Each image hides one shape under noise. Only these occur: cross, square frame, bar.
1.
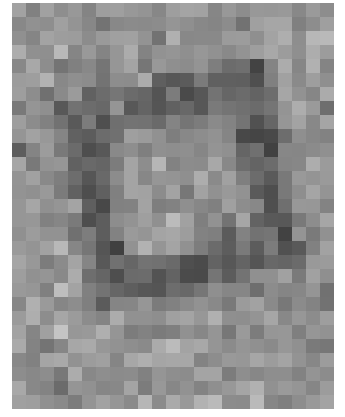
square frame
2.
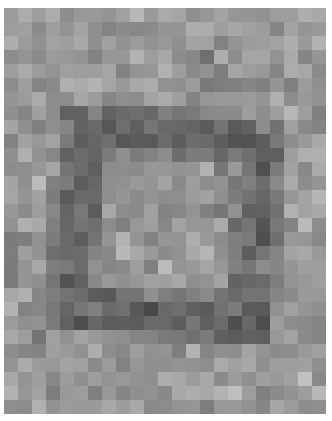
square frame
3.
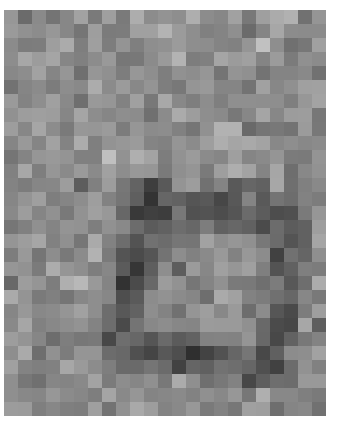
square frame
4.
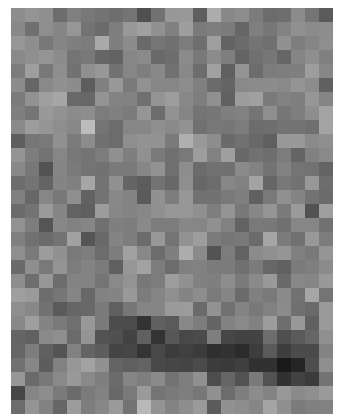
bar
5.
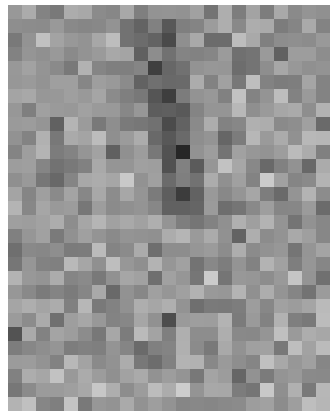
bar
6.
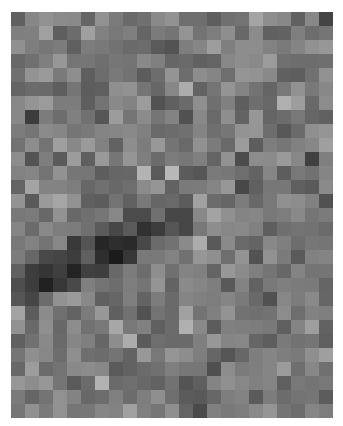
bar
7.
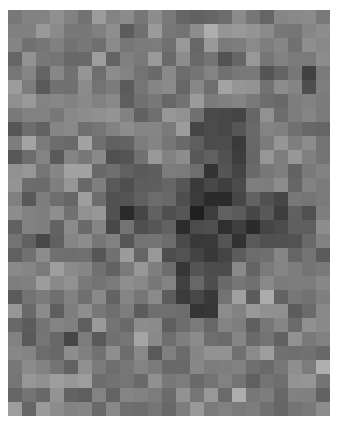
cross
